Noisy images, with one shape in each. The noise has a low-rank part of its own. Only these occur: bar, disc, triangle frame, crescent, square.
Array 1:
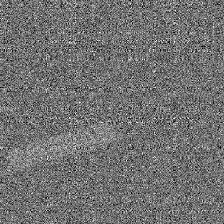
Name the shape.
bar
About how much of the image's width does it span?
half
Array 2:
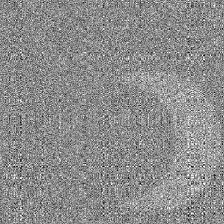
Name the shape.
crescent
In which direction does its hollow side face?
left
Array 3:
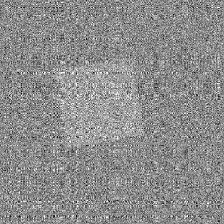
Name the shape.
square
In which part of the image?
centre
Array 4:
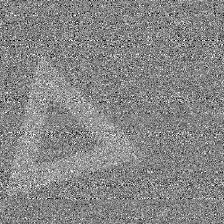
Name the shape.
triangle frame
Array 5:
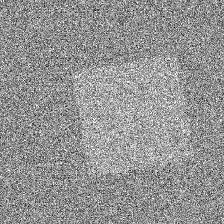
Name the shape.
square
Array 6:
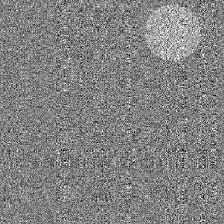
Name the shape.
disc
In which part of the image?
top right
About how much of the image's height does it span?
a quarter
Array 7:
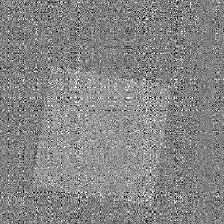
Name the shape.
square
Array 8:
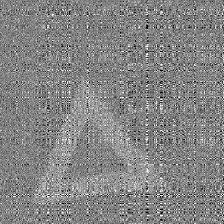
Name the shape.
triangle frame
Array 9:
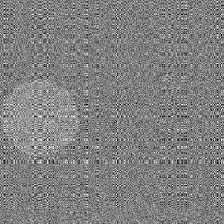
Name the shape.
disc
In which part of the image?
middle left
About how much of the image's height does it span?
a third
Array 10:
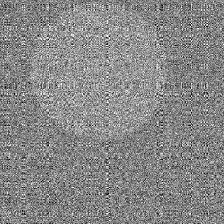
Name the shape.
disc
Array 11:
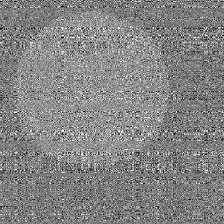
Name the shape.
disc
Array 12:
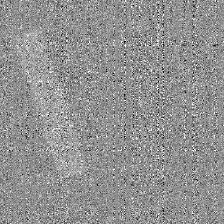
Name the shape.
bar
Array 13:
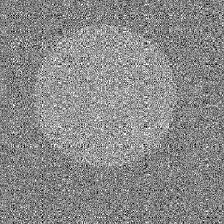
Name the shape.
disc
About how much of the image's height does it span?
two thirds
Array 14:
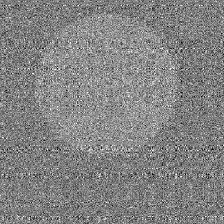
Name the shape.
disc
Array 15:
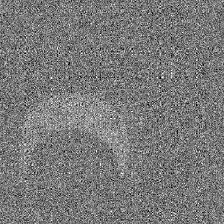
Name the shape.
crescent
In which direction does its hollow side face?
down
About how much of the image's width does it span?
half
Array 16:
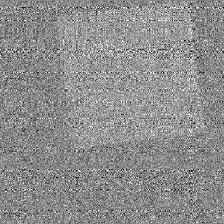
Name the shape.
square
